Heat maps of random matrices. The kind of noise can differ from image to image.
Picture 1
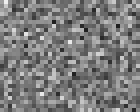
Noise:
independent entries
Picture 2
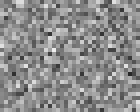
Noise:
independent entries
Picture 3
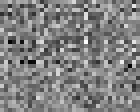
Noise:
low rank plus noise
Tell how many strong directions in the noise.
one
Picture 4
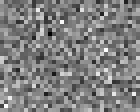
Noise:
independent entries
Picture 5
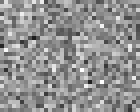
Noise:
independent entries
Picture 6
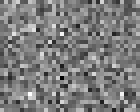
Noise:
low rank plus noise
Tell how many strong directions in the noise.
three or four
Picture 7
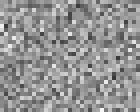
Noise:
independent entries
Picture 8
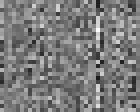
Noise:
columns of uneven size
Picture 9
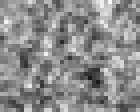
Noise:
blotchy
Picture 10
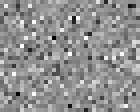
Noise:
heavy tails
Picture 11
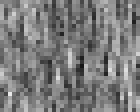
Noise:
streaked along the columns
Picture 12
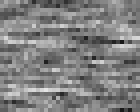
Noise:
streaked along the rows
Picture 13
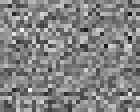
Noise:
low rank plus noise
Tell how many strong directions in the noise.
three or four
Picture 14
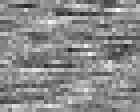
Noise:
streaked along the rows
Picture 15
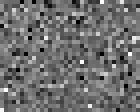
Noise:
heavy tails
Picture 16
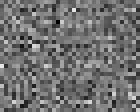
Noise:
low rank plus noise
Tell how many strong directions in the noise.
three or four
